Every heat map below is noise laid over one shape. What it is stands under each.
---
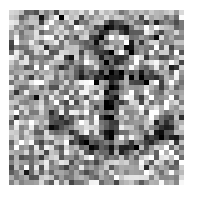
anchor
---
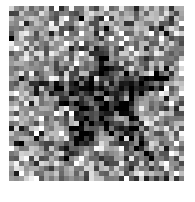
star
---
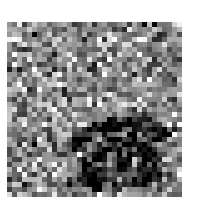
telephone
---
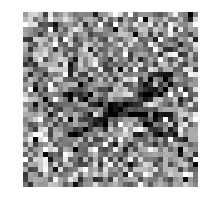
pair of scissors
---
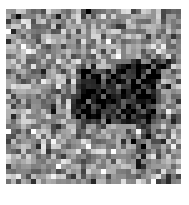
flag
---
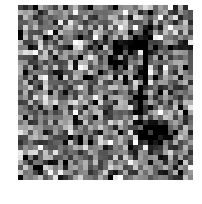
musical note
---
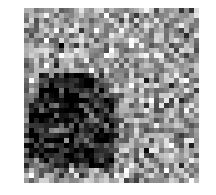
ghost
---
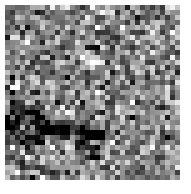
key
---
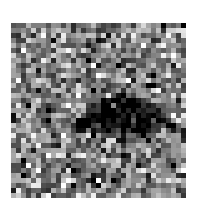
umbrella
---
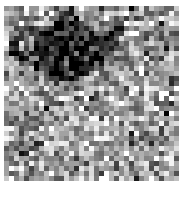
teapot
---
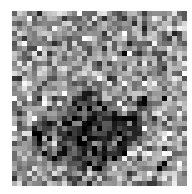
teapot
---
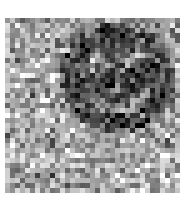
smiling face
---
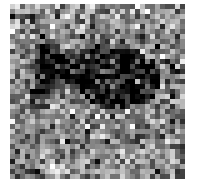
fish
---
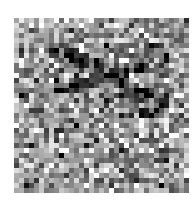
pair of scissors
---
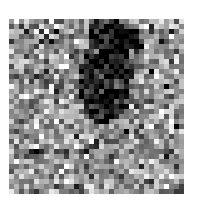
footprint
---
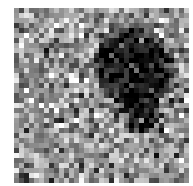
light bulb
